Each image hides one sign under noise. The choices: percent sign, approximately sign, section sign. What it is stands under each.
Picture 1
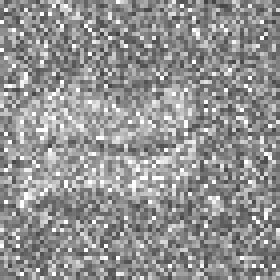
approximately sign
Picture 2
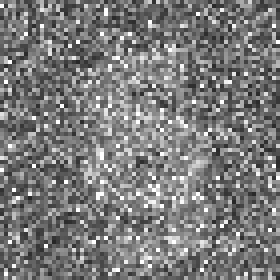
section sign
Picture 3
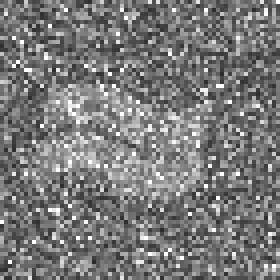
approximately sign
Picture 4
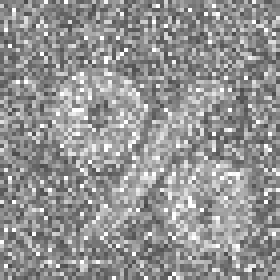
percent sign
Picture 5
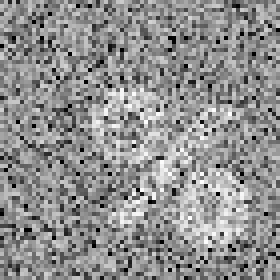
percent sign
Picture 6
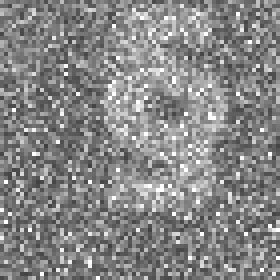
section sign
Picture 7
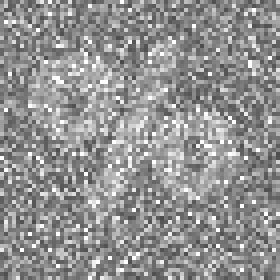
percent sign
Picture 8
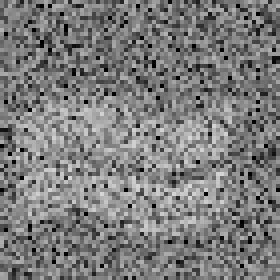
approximately sign
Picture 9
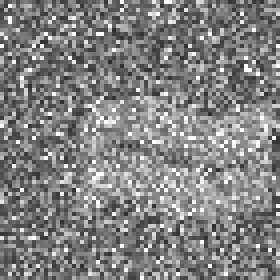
approximately sign
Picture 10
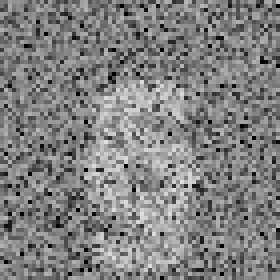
section sign
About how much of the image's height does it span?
two thirds
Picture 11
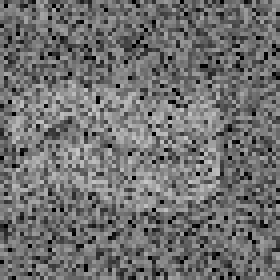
approximately sign
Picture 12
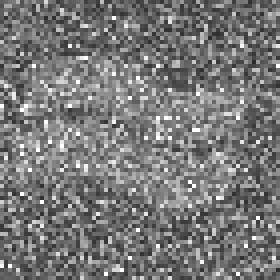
approximately sign
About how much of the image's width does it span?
nearly all
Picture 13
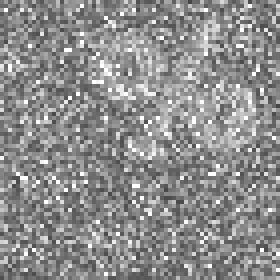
percent sign
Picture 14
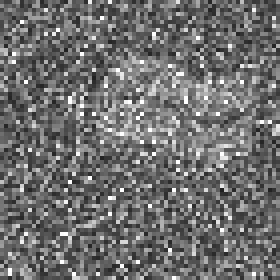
approximately sign
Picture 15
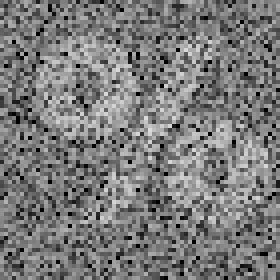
percent sign
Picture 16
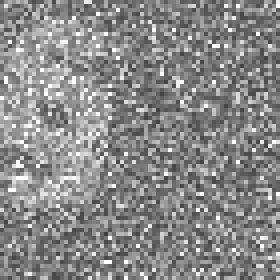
section sign
